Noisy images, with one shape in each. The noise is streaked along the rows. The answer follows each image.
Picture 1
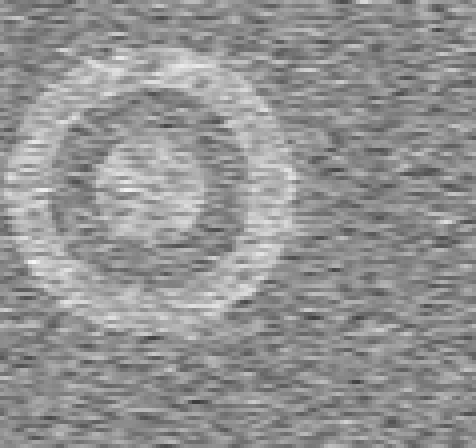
bullseye
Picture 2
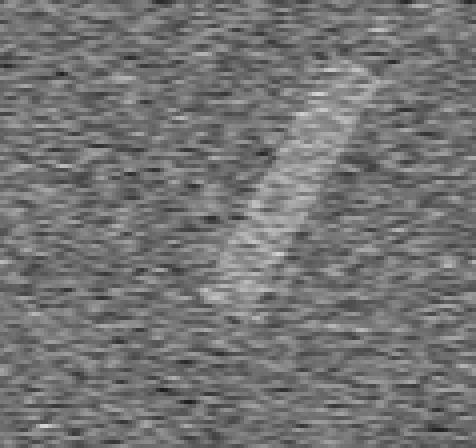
bar
